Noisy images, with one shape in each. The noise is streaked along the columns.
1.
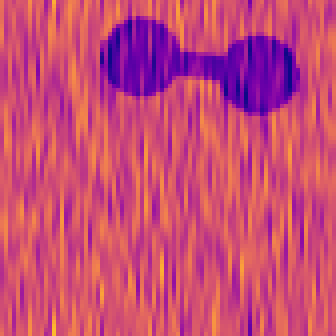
dumbbell
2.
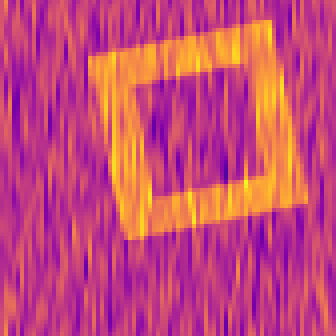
square frame
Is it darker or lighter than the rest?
lighter
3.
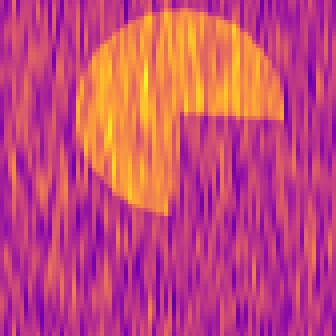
disc with a wedge cut out
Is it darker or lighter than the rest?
lighter
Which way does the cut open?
down and right
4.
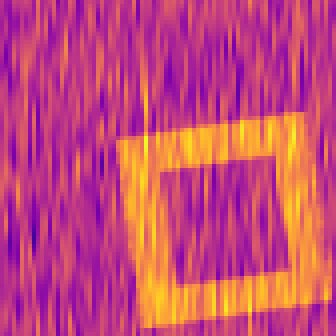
square frame
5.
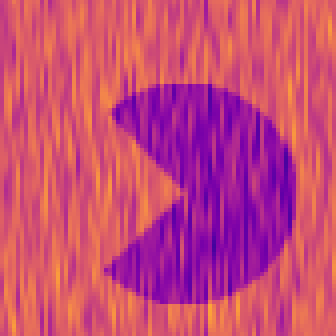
disc with a wedge cut out
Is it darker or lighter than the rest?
darker
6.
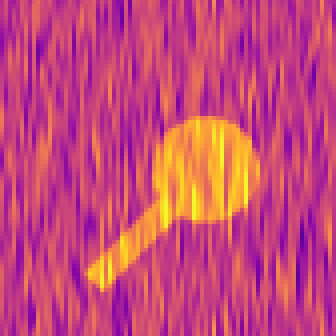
lollipop
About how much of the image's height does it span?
half
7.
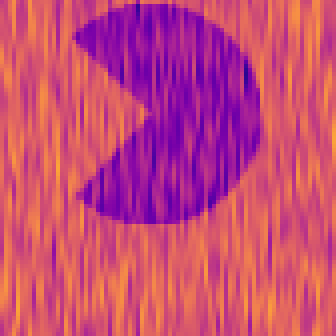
disc with a wedge cut out
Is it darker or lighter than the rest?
darker
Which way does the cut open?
left
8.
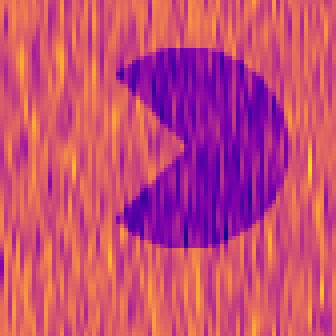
disc with a wedge cut out
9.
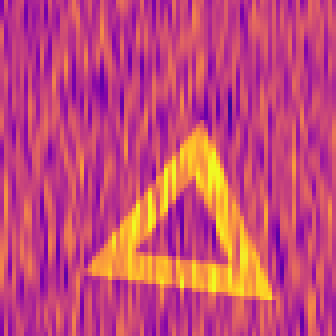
triangle frame
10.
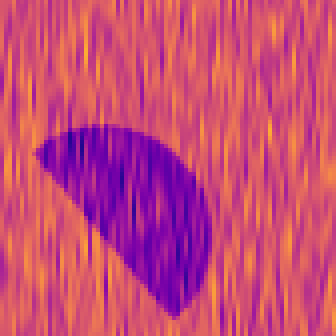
half disc
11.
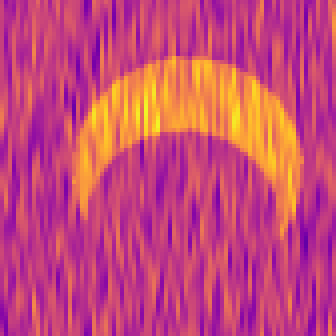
crescent
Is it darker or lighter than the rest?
lighter
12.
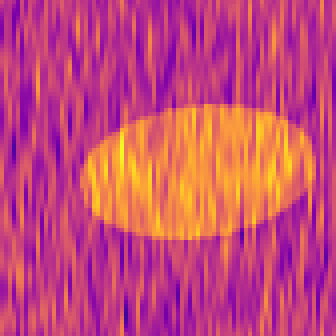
ellipse
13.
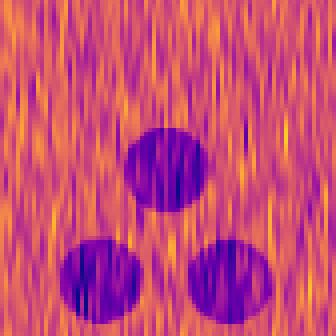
three dots
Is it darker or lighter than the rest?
darker
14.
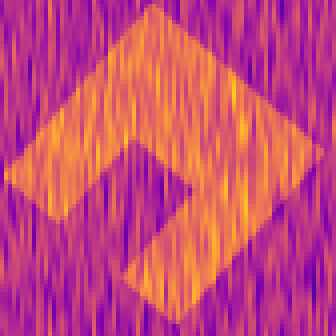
square with a notch
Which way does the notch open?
down and left
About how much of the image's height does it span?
nearly all
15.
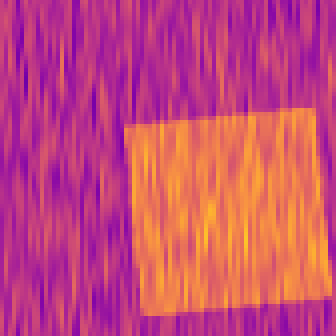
square
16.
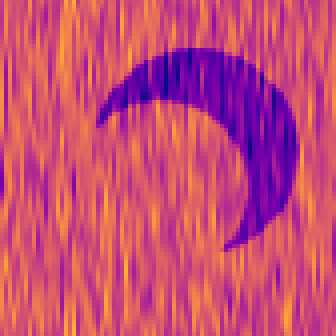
crescent
